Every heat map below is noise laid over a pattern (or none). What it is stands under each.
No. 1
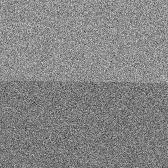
a sharp edge
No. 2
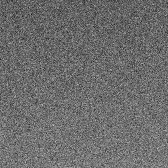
a smooth slope
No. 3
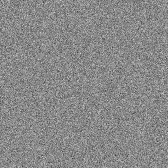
only noise
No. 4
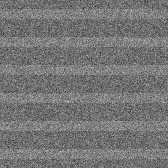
horizontal stripes
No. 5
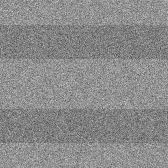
horizontal stripes
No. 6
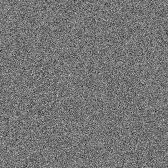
only noise
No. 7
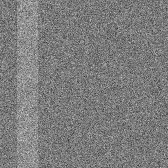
one vertical stripe
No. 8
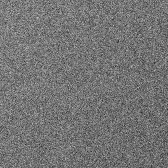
a smooth slope
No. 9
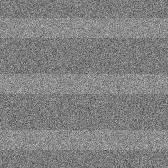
horizontal stripes
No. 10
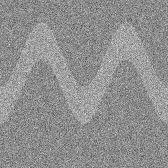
a wavy band
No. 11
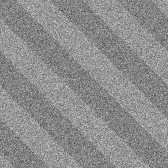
diagonal stripes
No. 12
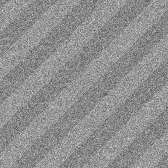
diagonal stripes
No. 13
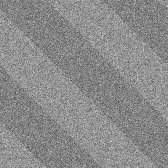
diagonal stripes
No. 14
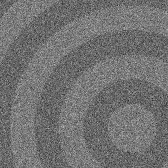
rings round one point
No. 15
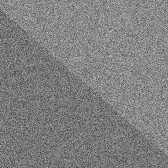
a sharp edge
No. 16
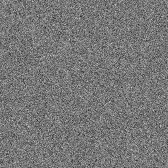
only noise
